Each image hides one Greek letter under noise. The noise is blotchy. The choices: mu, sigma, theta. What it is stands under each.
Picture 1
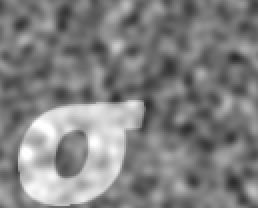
sigma
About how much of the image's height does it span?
half
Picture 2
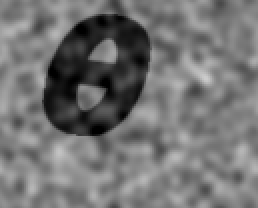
theta
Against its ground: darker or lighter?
darker
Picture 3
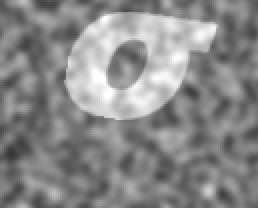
sigma
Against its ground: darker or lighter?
lighter
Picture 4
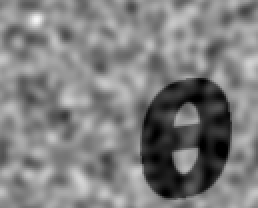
theta
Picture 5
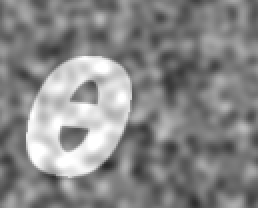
theta
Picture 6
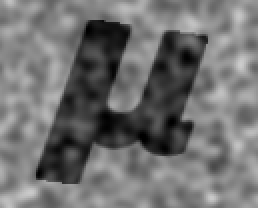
mu
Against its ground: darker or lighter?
darker
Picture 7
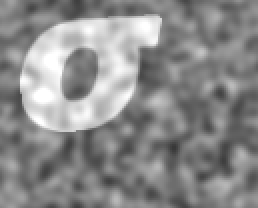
sigma
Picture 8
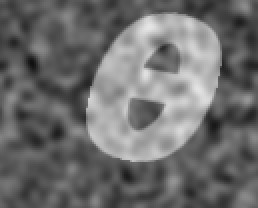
theta
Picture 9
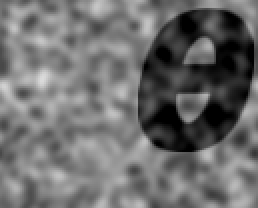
theta
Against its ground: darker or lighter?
darker
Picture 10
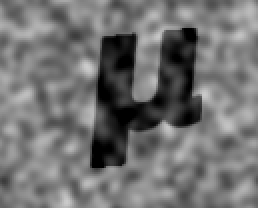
mu
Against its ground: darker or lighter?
darker
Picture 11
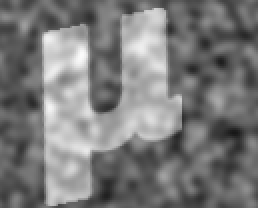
mu
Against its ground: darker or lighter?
lighter
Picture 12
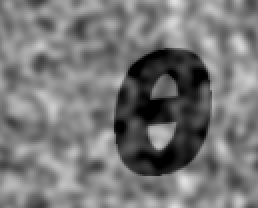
theta
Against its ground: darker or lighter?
darker
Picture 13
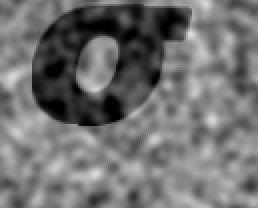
sigma
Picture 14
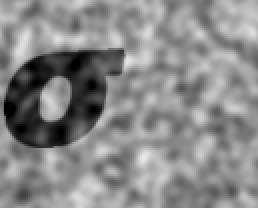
sigma
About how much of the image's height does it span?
half
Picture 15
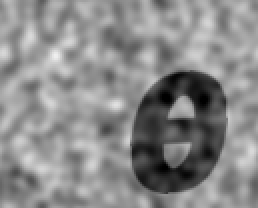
theta
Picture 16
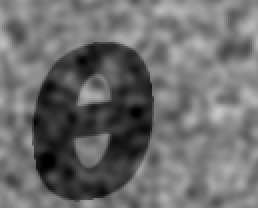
theta
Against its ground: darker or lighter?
darker
